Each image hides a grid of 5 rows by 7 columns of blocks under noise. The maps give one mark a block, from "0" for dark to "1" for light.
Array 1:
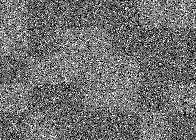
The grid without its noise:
1000011
1011000
0111100
1001101
0100010
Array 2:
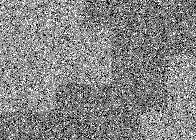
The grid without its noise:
1110000
1111000
1111001
1100001
0000011
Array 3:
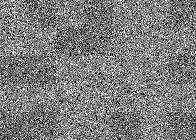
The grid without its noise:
1010110
1100111
0011110
1111111
0011010
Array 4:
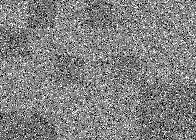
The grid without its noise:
1010111
0111111
1101011
1111100
0011100
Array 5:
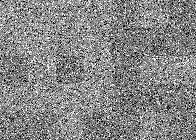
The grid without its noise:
1111010
1111000
0101011
1111000
0010010
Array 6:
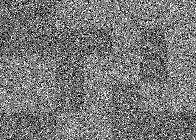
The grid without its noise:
0011111
0000101
1101101
1101011
0011000
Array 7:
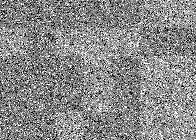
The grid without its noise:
0000011
1011100
0001011
0001011
0010011
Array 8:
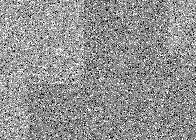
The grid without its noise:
1110001
1110001
1110000
1000000
1000000
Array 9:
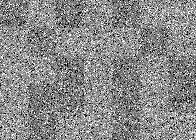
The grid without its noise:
0101011
1011101
1101010
1001010
1011011
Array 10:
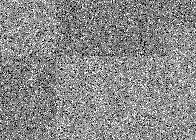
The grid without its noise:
1100000
1100001
0011111
0011111
0011111
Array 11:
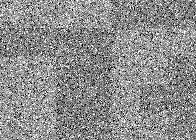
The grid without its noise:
1111000
0000111
1100110
1100100
1100110
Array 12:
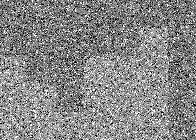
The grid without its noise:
0000000
0000010
1001110
1101110
1111110
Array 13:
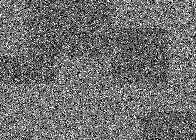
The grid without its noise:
1000111
1000001
0011001
1111111
1111100
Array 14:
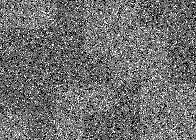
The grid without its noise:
1101100
0001110
0000110
0011011
1010011
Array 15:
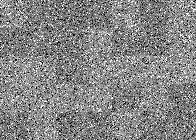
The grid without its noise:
1000101
0001001
1101111
1111010
0100100
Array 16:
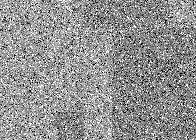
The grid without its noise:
1110001
1111000
1111000
1111000
1101000
